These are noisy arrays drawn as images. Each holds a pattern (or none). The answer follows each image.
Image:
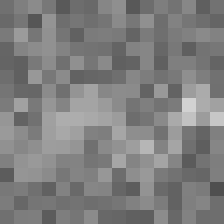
a wavy band
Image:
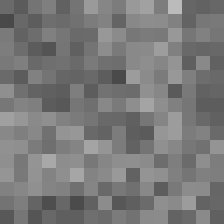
spokes from one point
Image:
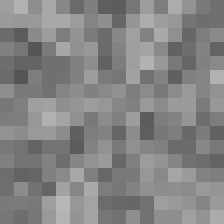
spokes from one point
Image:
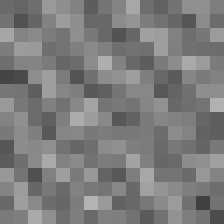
diagonal stripes
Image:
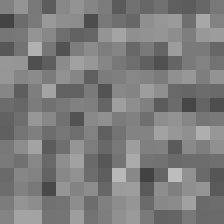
rings round one point
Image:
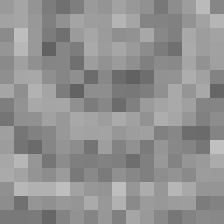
rings round one point
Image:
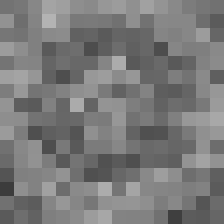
rings round one point
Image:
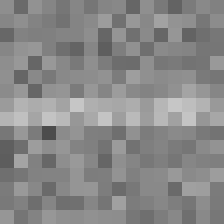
one horizontal stripe
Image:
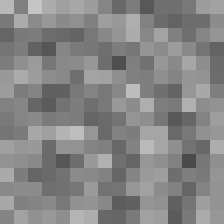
rings round one point
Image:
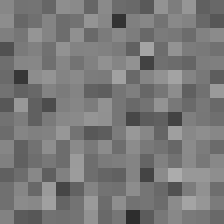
only noise
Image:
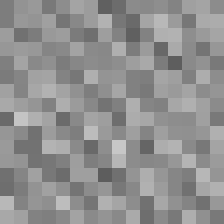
diagonal stripes
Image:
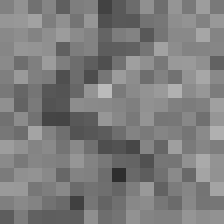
a wavy band
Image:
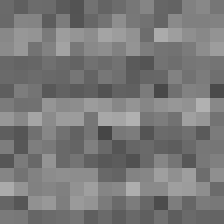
horizontal stripes
